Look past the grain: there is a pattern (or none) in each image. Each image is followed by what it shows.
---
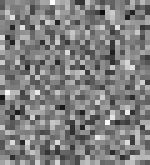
only noise
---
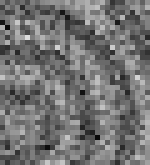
rings round one point
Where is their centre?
bottom left
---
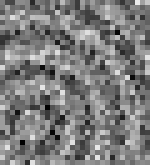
rings round one point
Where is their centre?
bottom left
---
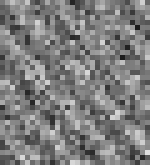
diagonal stripes
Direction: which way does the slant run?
top left to bottom right
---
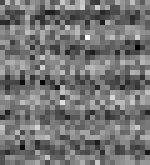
horizontal stripes
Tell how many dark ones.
5
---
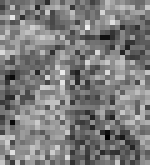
spokes from one point
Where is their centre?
top middle
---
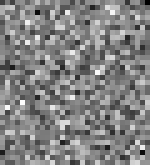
only noise
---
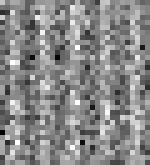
vertical stripes
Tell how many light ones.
5
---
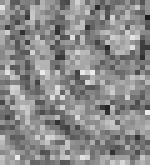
rings round one point
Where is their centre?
top right
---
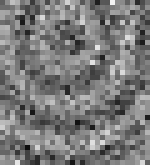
rings round one point
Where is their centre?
top middle
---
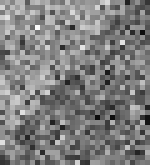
a sharp edge
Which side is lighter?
top left
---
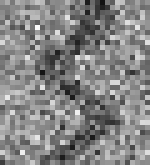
a wavy band
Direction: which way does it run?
top to bottom
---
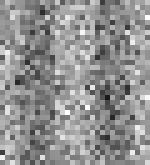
vertical stripes
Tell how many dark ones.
2
